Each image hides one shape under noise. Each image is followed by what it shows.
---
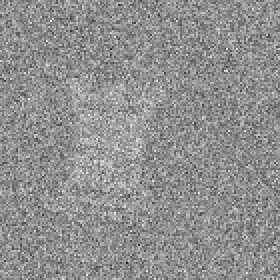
chess rook
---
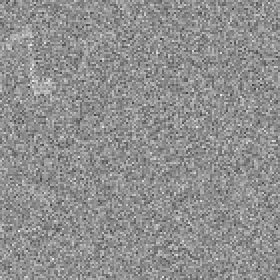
musical note
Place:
top left
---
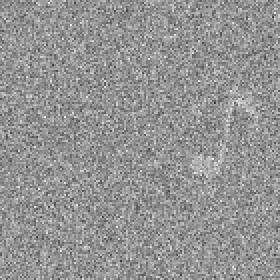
musical note
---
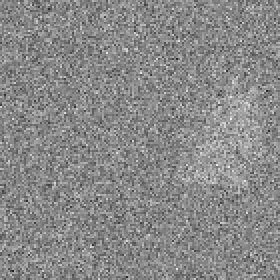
chess knight
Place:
middle right
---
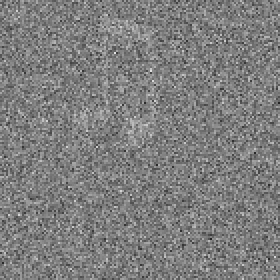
pair of musical notes
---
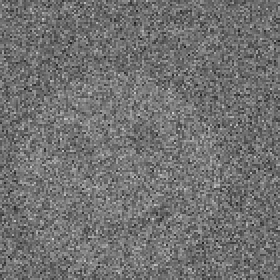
smiling face
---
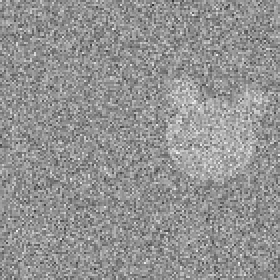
bear's head
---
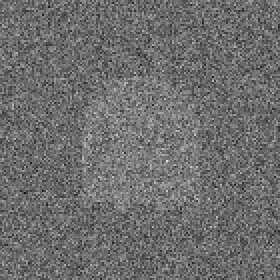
ghost
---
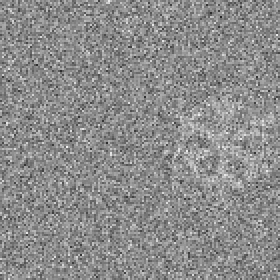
snowflake
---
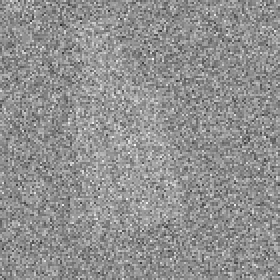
bottle
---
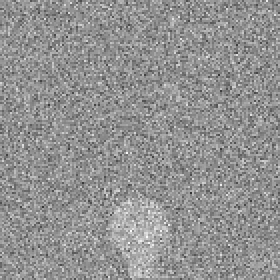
light bulb
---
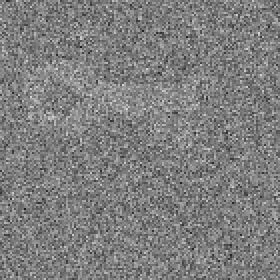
key
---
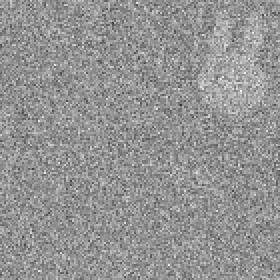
rabbit's head
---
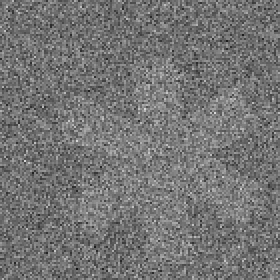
asterisk
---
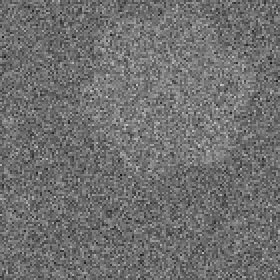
flower
